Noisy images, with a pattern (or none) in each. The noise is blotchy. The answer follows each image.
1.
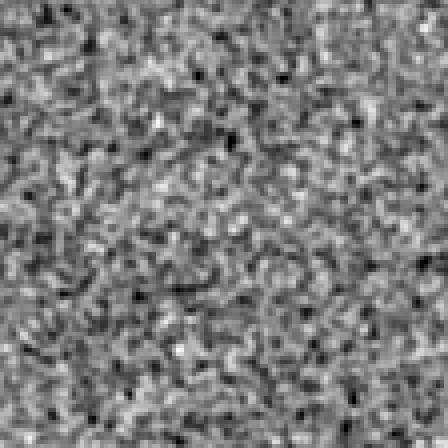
only noise
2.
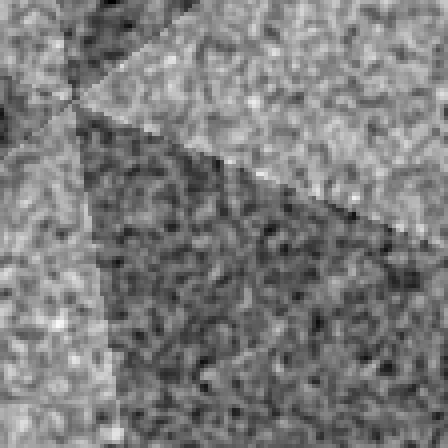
spokes from one point
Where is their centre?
top left
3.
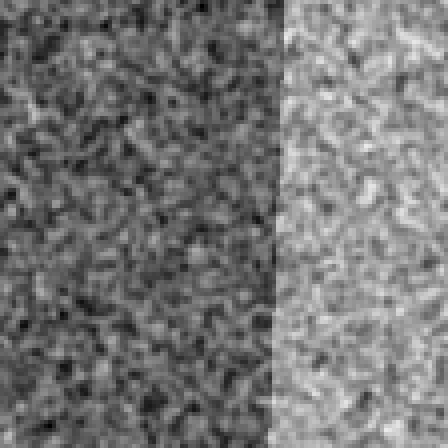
a sharp edge
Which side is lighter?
right
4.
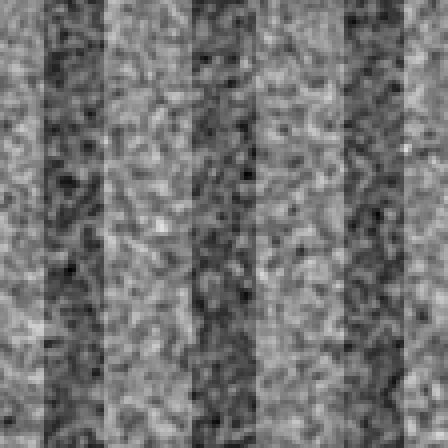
vertical stripes
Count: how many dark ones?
3
